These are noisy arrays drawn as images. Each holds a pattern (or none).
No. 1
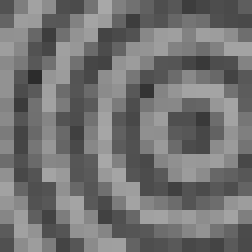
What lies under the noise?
rings round one point
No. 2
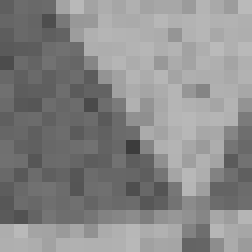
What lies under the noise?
spokes from one point
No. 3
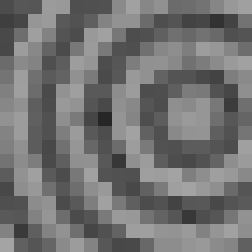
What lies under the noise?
rings round one point
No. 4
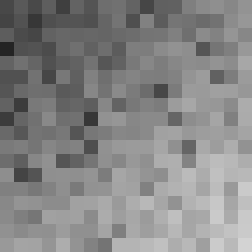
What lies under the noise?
a smooth slope
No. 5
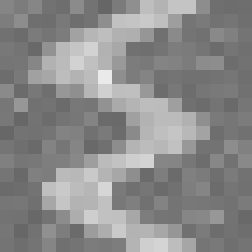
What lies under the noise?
a wavy band
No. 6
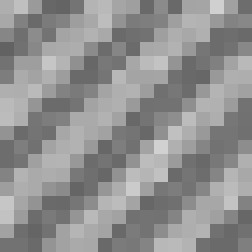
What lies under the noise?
diagonal stripes
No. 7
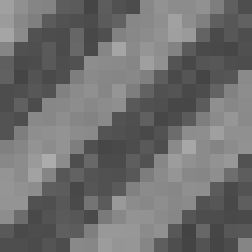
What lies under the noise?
diagonal stripes
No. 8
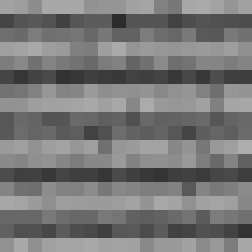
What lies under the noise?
horizontal stripes
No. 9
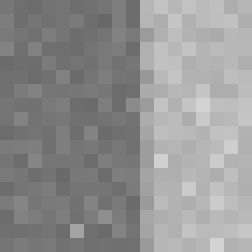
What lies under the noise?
a sharp edge
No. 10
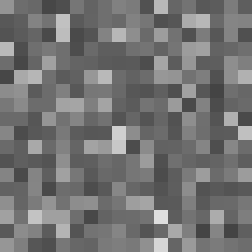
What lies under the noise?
only noise
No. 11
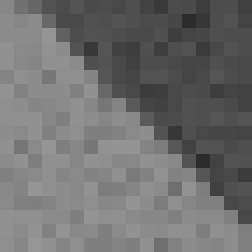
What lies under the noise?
a sharp edge
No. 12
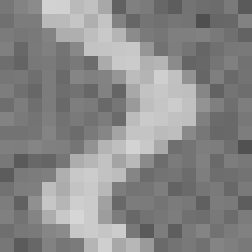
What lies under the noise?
a wavy band
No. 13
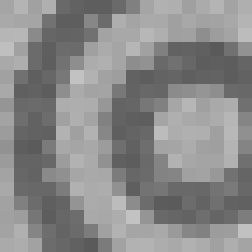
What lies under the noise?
rings round one point
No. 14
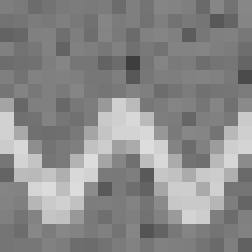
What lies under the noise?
a wavy band
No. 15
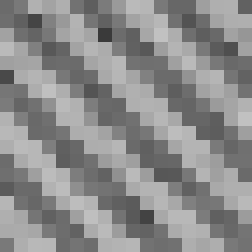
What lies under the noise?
diagonal stripes
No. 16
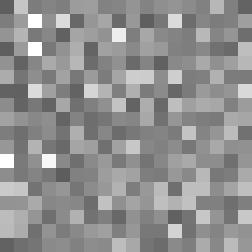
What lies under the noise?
only noise
